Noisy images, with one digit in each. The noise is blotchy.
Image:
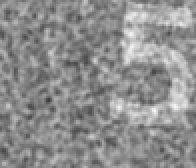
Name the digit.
5
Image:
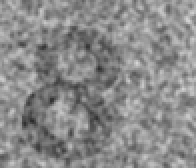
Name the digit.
8
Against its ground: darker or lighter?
darker
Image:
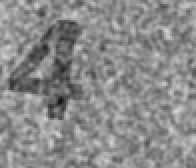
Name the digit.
4
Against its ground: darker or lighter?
darker
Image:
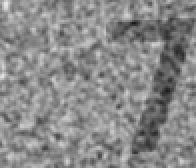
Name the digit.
7
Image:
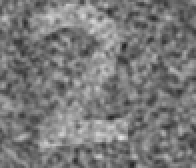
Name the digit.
2
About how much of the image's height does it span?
nearly all
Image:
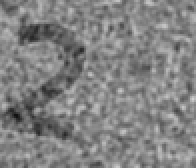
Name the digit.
2
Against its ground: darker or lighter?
darker
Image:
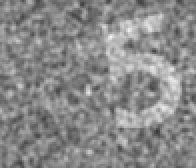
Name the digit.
5
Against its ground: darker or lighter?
lighter
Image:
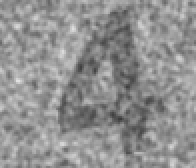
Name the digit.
4
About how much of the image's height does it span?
nearly all
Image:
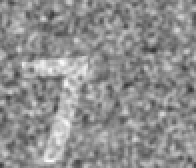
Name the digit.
7
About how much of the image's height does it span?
two thirds
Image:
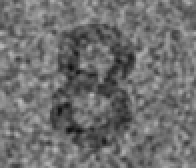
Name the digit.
8
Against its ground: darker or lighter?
darker
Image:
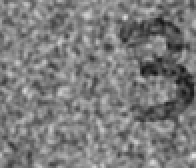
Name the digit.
3
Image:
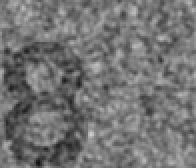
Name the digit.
8
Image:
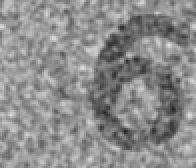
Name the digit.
6
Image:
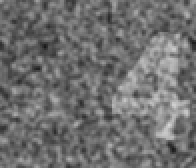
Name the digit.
4
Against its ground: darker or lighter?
lighter
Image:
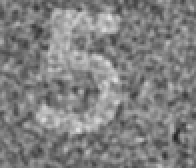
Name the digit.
5
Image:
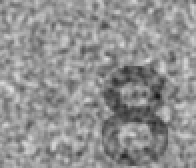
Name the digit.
8
